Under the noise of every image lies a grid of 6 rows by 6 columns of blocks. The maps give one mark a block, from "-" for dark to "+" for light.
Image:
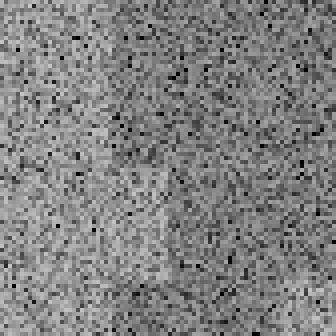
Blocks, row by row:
++----
++----
++----
+++---
+++---
++---+
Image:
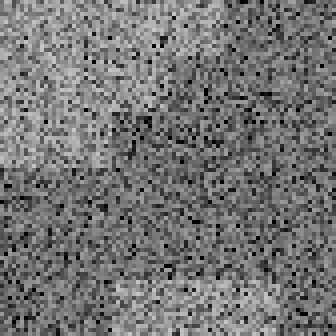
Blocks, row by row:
++++--
+++---
++----
------
------
--+++-
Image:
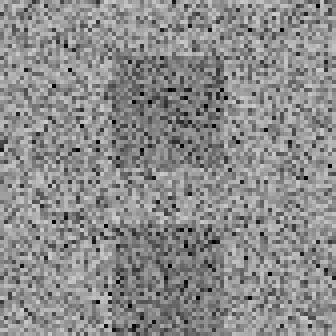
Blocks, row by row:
++++++
++--++
++--++
++++++
++--++
++--++
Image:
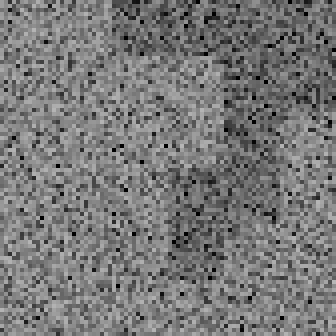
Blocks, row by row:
++----
++++--
++++-+
+++--+
+++-++
++++++
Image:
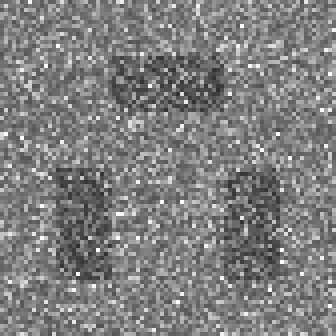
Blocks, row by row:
++++++
++--++
++++++
+-++-+
+-++-+
++++++
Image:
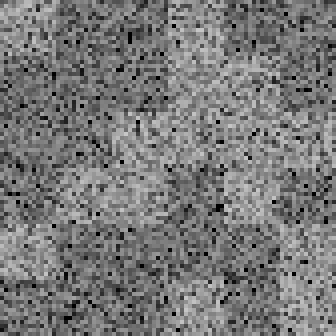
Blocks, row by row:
+--+--
---++-
--++++
-++-+-
+----+
---+-+
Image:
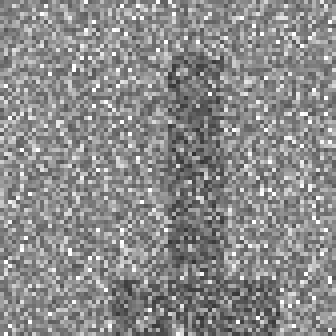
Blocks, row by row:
++++++
+++-++
+++-++
+++-++
+++-++
++---+
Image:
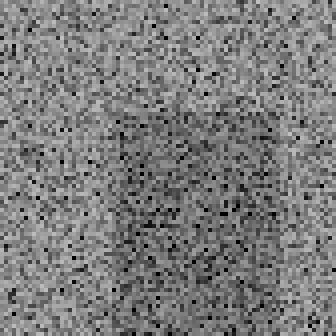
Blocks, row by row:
++++++
++++++
++---+
++---+
++---+
++---+
